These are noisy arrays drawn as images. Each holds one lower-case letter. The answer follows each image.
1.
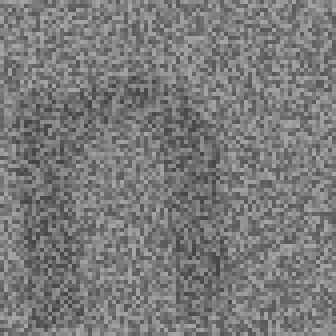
n
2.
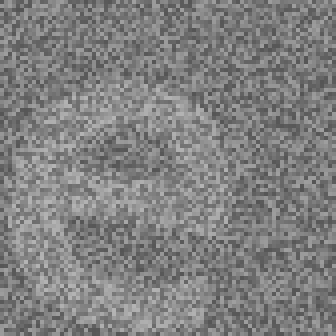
e
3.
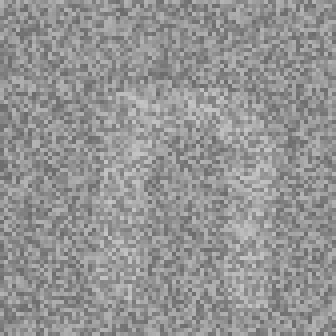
n
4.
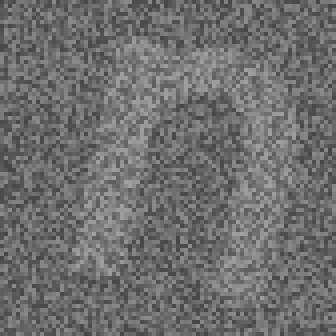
n
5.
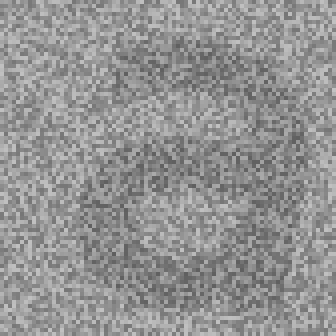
a
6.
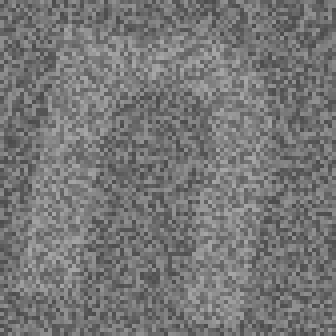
n
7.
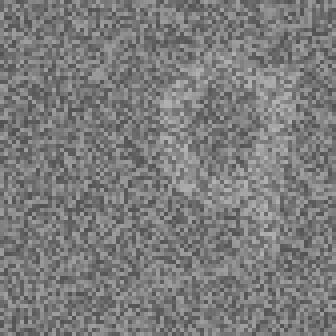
q
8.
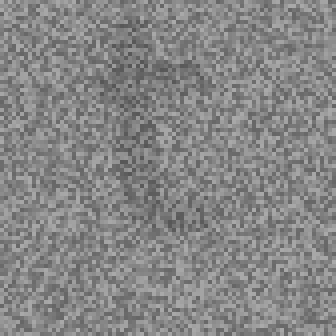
t
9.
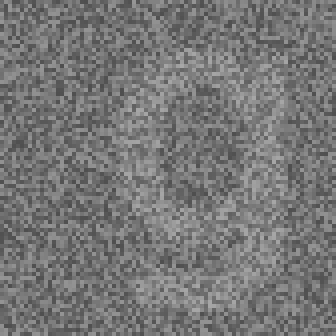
g
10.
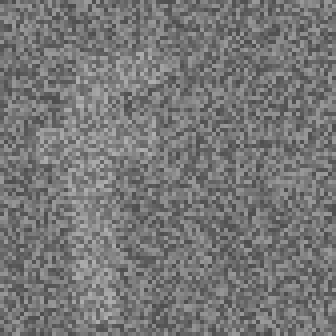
f
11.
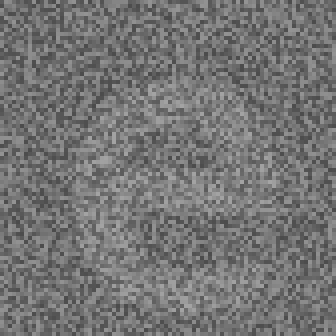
e
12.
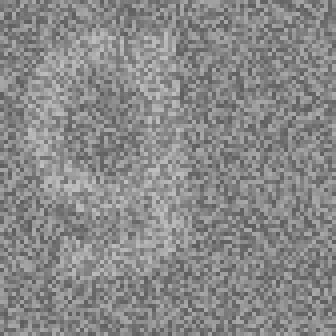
g
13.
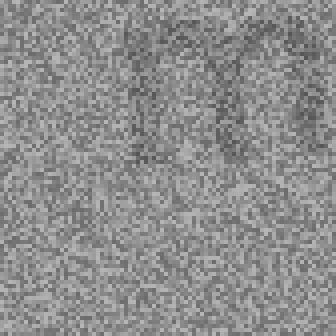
m
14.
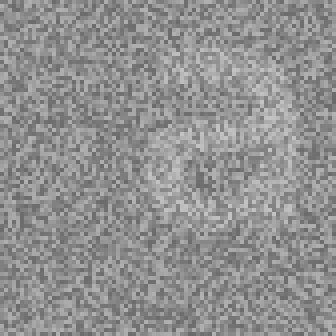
a
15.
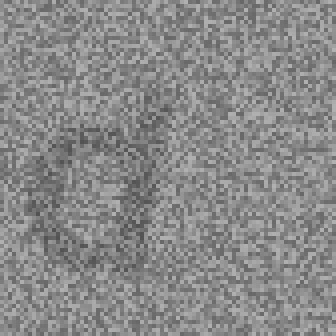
d
